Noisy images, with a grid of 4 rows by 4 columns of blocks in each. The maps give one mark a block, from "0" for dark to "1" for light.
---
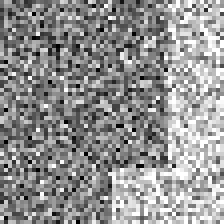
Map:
0 0 0 1
0 0 0 1
0 0 0 1
0 0 1 1
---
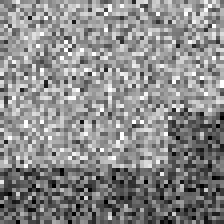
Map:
1 1 1 1
1 1 1 1
1 1 1 0
0 0 0 0
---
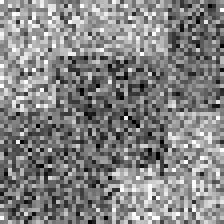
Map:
1 1 1 0
1 0 0 0
0 0 0 1
0 0 1 1
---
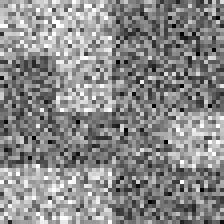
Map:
1 1 0 0
0 1 0 0
0 0 0 1
1 1 0 0
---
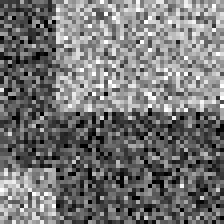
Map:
0 1 1 1
0 1 1 1
0 0 0 0
1 0 0 0
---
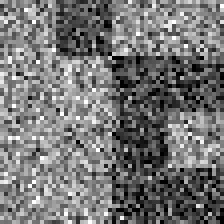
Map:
1 0 1 1
1 1 0 0
1 1 0 1
1 1 0 0
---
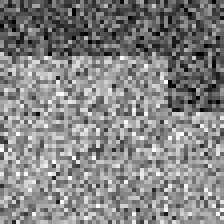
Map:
0 0 0 0
1 1 1 0
1 1 1 1
1 1 1 1
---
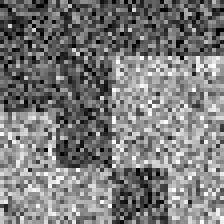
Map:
0 0 0 0
0 0 1 1
1 0 1 1
1 1 0 1
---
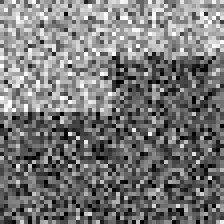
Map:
1 1 1 1
1 1 0 0
0 0 0 0
0 0 0 0
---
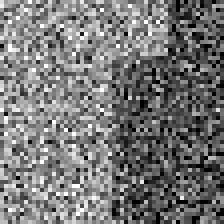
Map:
1 1 1 0
1 1 0 0
1 1 0 0
1 1 0 0
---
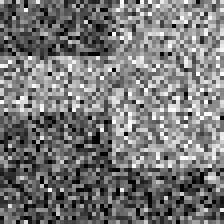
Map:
0 0 1 1
1 1 1 1
0 0 1 1
0 0 0 0
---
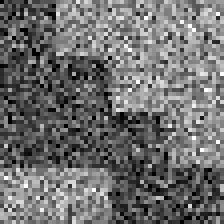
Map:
0 1 1 1
0 0 1 1
0 0 0 1
1 1 0 0
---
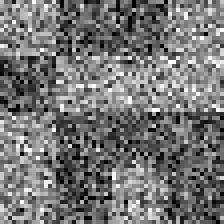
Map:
1 0 0 1
0 1 1 1
1 0 0 0
1 0 1 0
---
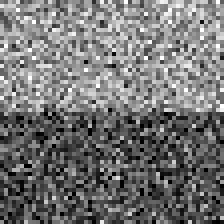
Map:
1 1 1 1
1 1 1 1
0 0 0 0
0 0 0 0
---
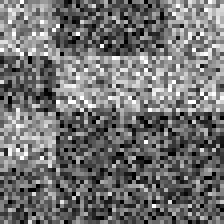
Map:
1 0 0 1
0 1 1 1
1 0 0 0
0 0 0 0
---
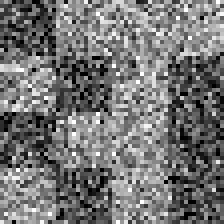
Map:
0 1 1 1
1 0 1 0
0 1 1 0
1 0 1 0
